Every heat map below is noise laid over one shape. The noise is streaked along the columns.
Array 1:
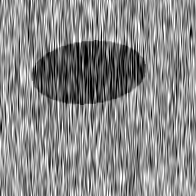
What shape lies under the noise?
ellipse
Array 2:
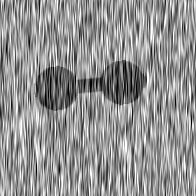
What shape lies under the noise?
dumbbell
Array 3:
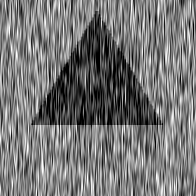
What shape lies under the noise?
triangle
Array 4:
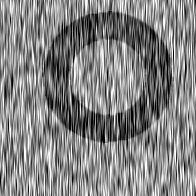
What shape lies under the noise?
ring
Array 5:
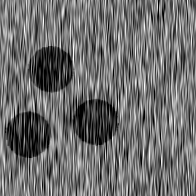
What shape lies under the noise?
three dots
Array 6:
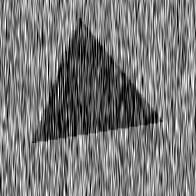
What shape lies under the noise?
triangle
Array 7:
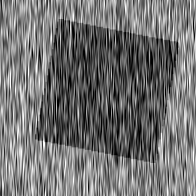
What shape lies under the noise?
square
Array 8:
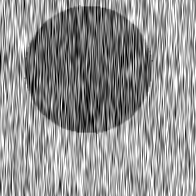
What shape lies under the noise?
disc
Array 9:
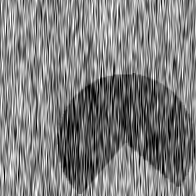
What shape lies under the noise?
disc with a wedge cut out
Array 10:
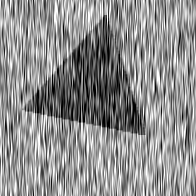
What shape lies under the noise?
triangle
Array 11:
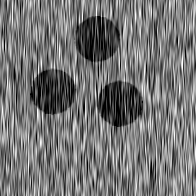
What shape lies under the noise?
three dots
